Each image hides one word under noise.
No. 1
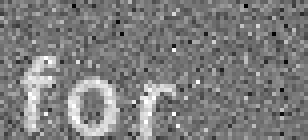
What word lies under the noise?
for
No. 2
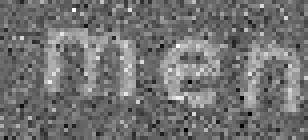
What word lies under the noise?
men
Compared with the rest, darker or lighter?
lighter
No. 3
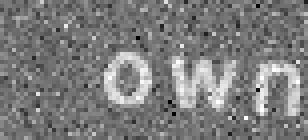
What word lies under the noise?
own
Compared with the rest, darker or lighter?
lighter
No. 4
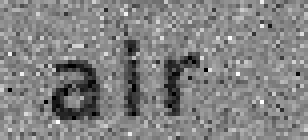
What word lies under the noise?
air
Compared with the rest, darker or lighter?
darker
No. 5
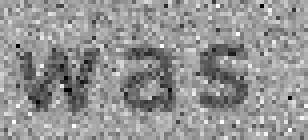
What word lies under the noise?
was
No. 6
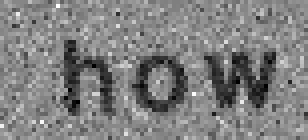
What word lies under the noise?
how
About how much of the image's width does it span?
two thirds
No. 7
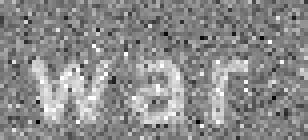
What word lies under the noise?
war
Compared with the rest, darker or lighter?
lighter
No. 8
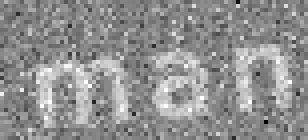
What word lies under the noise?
man
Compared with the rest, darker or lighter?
lighter
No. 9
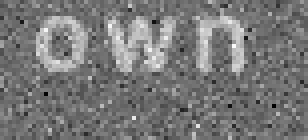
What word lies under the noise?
own
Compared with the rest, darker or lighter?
lighter
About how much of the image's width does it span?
two thirds
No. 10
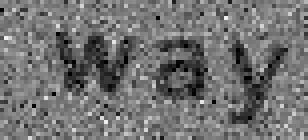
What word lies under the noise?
way
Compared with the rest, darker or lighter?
darker
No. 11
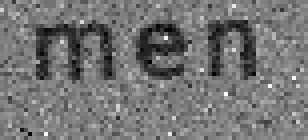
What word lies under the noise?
men
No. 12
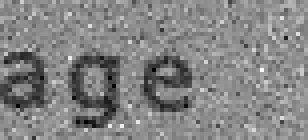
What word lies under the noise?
age
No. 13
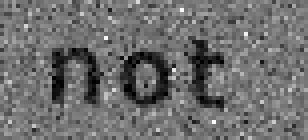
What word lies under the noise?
not
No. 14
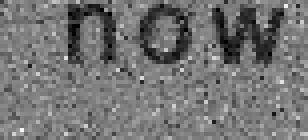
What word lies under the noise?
now
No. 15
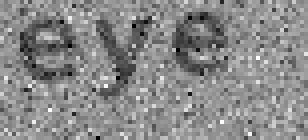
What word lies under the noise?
eye
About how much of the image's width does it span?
two thirds
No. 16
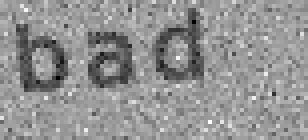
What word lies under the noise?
bad
